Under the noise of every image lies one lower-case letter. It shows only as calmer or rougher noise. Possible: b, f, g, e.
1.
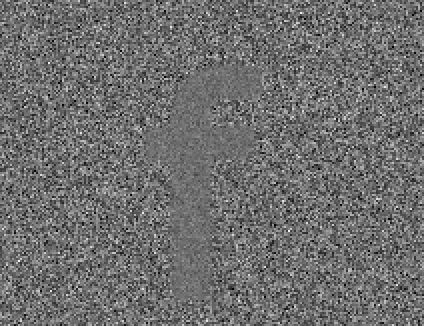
calm f
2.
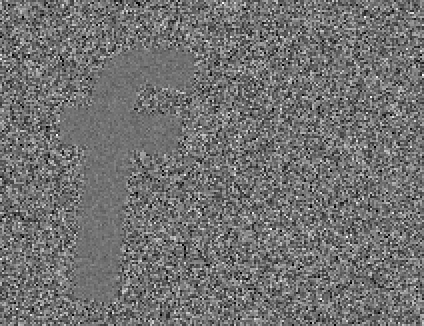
calm f
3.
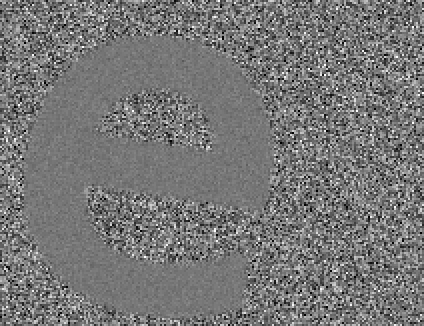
calm e
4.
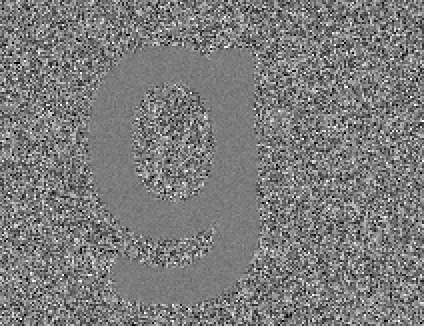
calm g
